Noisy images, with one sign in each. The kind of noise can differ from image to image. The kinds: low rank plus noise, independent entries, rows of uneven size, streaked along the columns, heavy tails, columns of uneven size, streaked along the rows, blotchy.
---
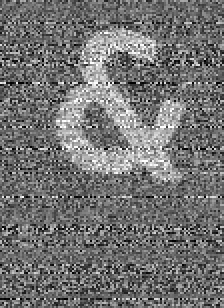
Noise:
rows of uneven size
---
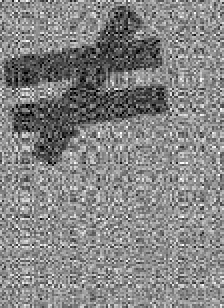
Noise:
low rank plus noise
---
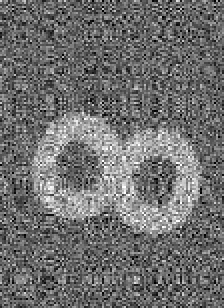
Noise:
low rank plus noise
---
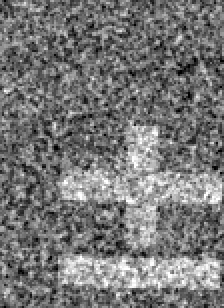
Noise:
blotchy
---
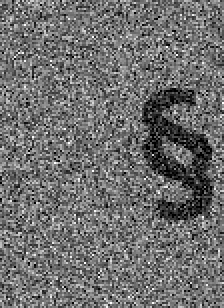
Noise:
independent entries
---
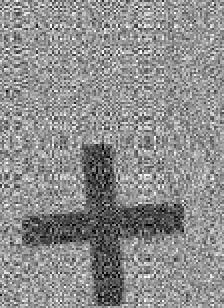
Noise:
low rank plus noise
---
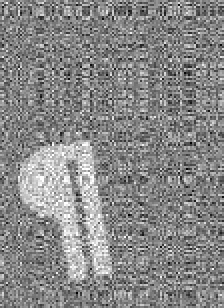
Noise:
low rank plus noise
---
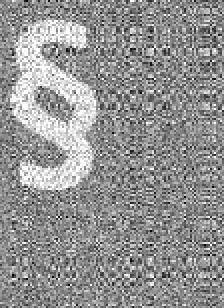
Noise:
low rank plus noise
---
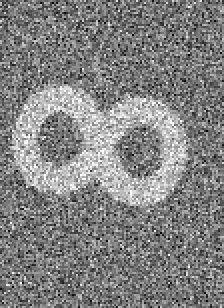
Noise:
independent entries
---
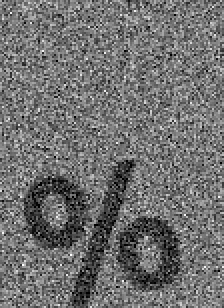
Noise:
independent entries
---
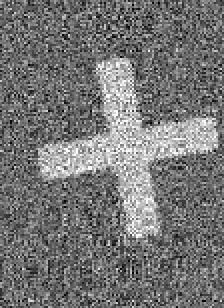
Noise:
low rank plus noise
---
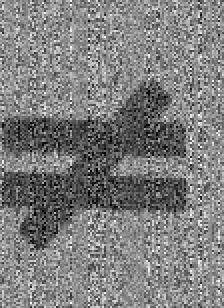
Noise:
columns of uneven size
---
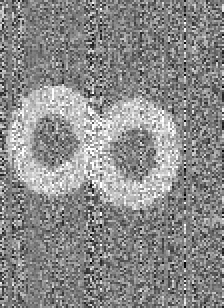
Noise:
columns of uneven size
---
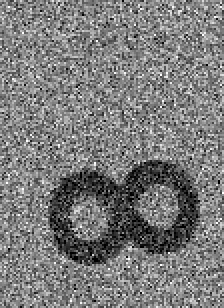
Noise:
independent entries
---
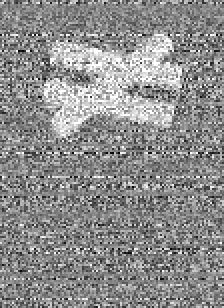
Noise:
rows of uneven size
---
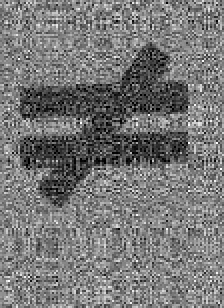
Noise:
low rank plus noise
